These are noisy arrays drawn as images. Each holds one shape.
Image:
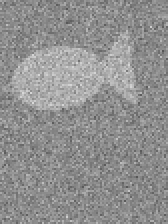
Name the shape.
fish
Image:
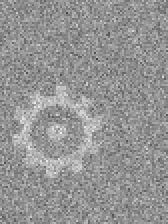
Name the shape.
gear
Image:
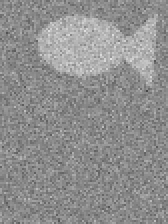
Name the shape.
fish
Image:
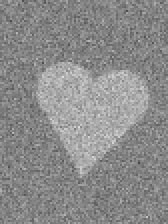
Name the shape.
heart
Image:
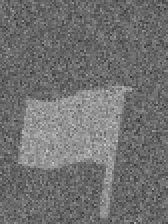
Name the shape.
flag
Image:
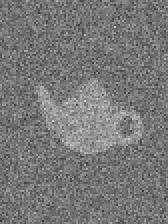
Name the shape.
teapot
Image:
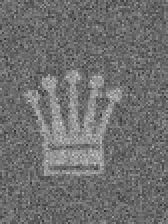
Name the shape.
chess queen
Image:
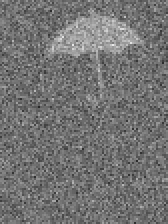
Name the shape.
umbrella
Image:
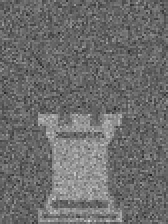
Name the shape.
chess rook
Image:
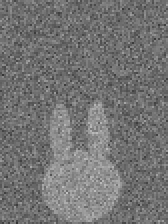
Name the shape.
rabbit's head
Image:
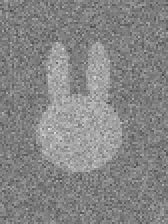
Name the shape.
rabbit's head
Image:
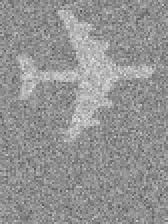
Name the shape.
airplane
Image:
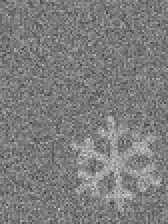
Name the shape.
snowflake
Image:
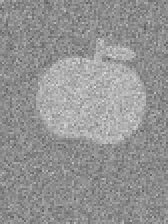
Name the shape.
apple
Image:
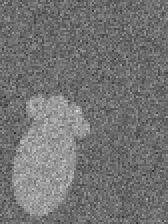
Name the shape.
footprint
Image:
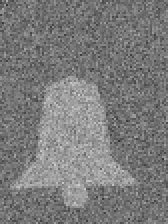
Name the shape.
bell
